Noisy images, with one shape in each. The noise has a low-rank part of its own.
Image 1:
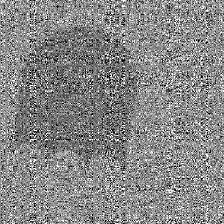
ghost
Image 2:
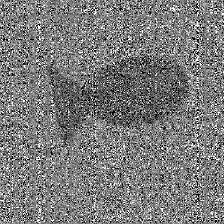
fish
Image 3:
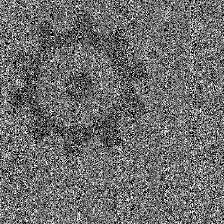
gear
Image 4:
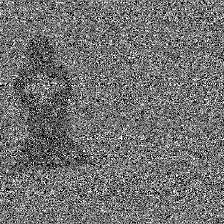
chess bishop
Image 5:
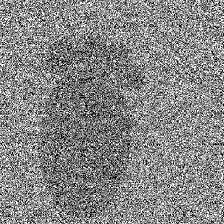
footprint
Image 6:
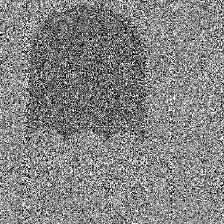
ghost
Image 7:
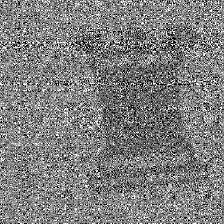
chess rook
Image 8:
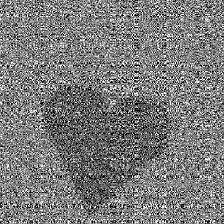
heart
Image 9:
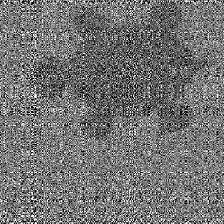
turtle
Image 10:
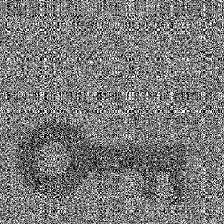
key
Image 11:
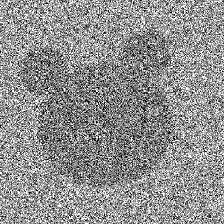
bear's head
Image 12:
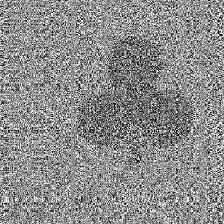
club
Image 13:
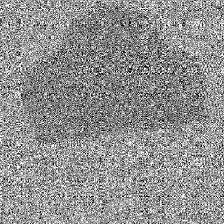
cloud
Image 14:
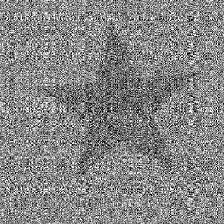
star
